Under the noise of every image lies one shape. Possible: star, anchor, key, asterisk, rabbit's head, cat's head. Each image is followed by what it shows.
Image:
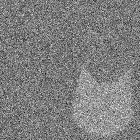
cat's head
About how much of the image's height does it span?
half
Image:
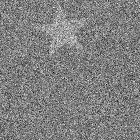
star
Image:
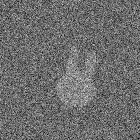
rabbit's head
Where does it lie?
centre
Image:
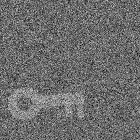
key
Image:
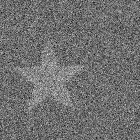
star
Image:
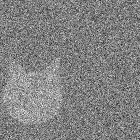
cat's head
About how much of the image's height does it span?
half
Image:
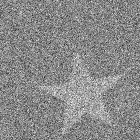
star
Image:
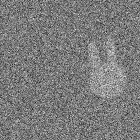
rabbit's head
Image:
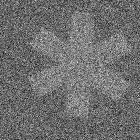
asterisk
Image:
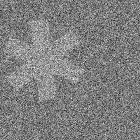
asterisk
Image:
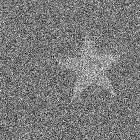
star
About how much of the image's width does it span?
half
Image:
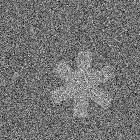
asterisk
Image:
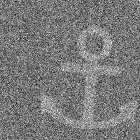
anchor
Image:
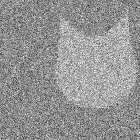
cat's head
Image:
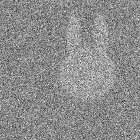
rabbit's head
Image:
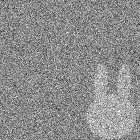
rabbit's head
